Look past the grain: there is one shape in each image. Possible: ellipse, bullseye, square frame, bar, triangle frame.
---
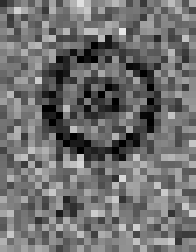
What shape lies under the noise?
bullseye
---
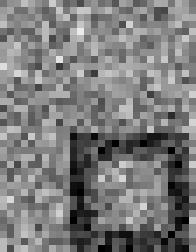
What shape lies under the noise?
square frame
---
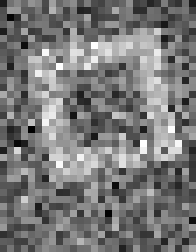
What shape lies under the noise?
square frame
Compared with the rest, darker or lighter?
lighter
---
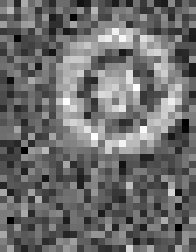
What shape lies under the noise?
bullseye
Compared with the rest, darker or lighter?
lighter
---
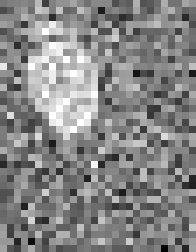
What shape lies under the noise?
ellipse
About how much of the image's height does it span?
half
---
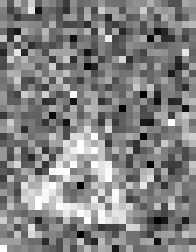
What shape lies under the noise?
triangle frame
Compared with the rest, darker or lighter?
lighter
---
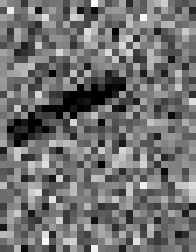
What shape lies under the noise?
bar
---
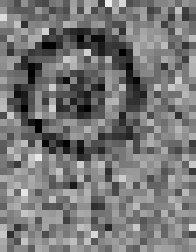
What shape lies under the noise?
bullseye
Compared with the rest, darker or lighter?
darker
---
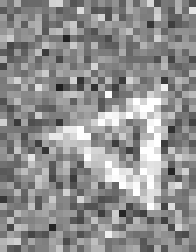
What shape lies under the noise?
triangle frame
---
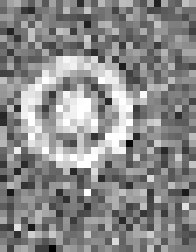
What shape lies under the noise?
bullseye
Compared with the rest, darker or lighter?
lighter
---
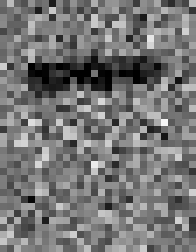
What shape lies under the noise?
bar
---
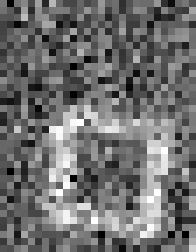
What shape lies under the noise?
square frame
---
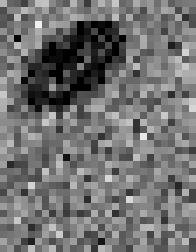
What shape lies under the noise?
ellipse
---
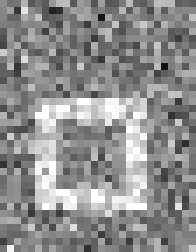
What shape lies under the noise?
square frame
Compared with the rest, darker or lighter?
lighter
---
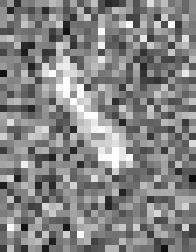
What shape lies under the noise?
bar
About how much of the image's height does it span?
half
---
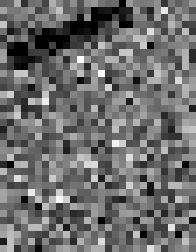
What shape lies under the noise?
bar
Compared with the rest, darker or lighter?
darker
